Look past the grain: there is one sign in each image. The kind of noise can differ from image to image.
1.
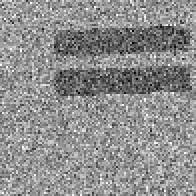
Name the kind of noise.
independent entries
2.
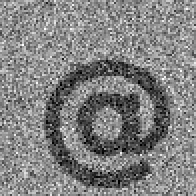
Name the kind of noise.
independent entries
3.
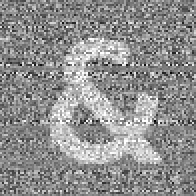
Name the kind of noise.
rows of uneven size
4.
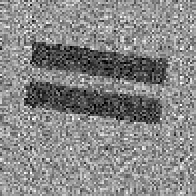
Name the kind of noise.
low rank plus noise
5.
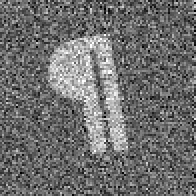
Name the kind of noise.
low rank plus noise
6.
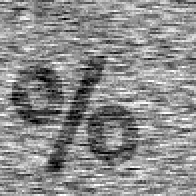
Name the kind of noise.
streaked along the rows
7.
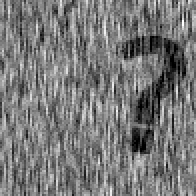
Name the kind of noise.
streaked along the columns
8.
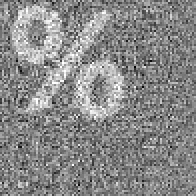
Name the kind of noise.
low rank plus noise
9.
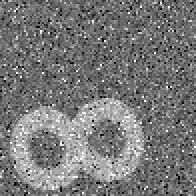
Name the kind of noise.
heavy tails
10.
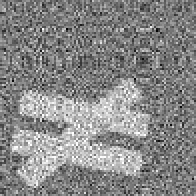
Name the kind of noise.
low rank plus noise
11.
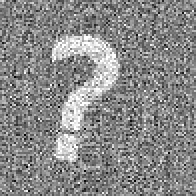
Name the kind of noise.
low rank plus noise
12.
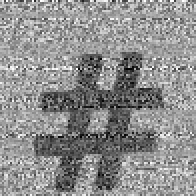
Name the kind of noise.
rows of uneven size
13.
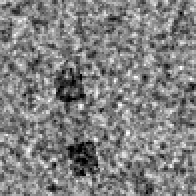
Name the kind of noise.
blotchy
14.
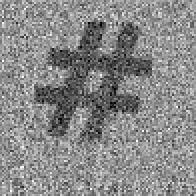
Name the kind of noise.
low rank plus noise
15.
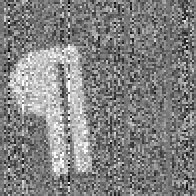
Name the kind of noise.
columns of uneven size
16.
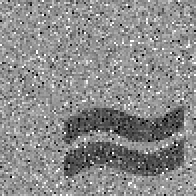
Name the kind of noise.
heavy tails
